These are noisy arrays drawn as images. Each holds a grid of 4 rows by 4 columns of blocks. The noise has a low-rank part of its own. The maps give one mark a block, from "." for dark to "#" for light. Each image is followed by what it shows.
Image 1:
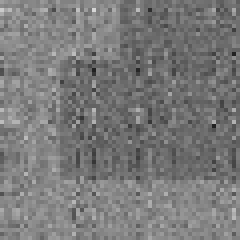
# # . .
# . . .
# . . .
# # # #
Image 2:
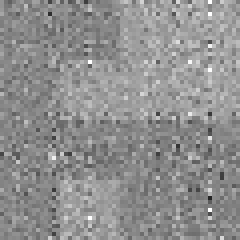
. . # #
. # # #
. . . .
. # . .
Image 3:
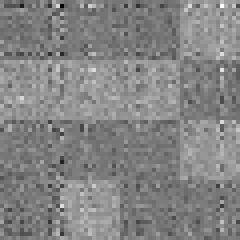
. . . #
# # # .
. . . #
. # . .
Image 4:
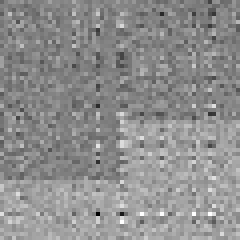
. . . .
. . . .
. . # #
# # # #
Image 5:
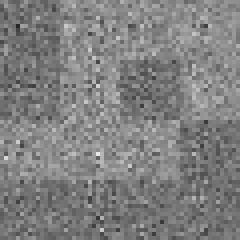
. # # #
. # . #
# # # .
. . . .
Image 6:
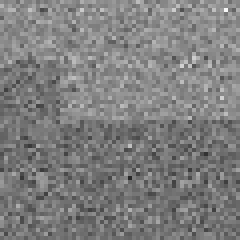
# # # #
. # # #
. . . .
. . . .
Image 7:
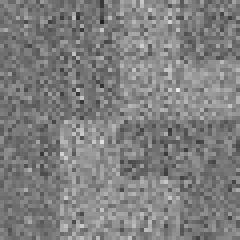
. . # .
. . # #
. # . .
. # # .
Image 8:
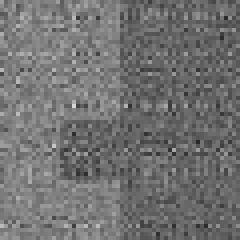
# # . .
# # . .
# . . .
# # . .
